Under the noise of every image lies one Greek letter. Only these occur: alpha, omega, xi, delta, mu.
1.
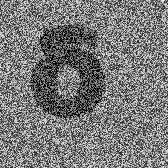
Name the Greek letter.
delta
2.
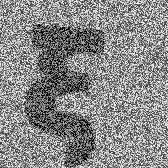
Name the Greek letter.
xi
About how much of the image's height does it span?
nearly all
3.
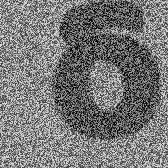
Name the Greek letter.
delta
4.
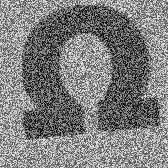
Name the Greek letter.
omega
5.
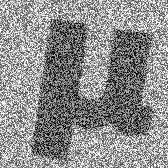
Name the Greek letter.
mu
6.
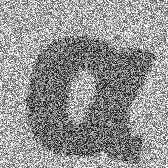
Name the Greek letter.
alpha
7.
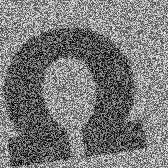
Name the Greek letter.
omega
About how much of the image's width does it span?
nearly all
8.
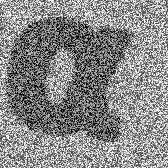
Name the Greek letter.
alpha
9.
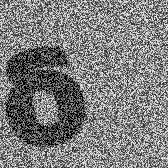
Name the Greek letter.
delta
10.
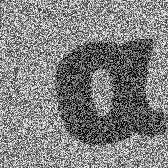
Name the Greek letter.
alpha
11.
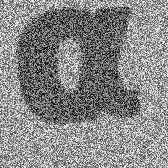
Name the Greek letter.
alpha
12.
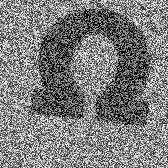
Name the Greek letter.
omega
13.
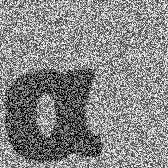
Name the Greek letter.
alpha
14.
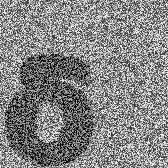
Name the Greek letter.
delta
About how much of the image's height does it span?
two thirds
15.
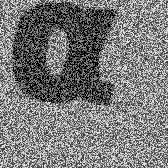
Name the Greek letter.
alpha
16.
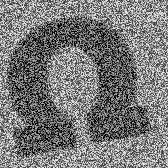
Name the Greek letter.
omega
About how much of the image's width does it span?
nearly all
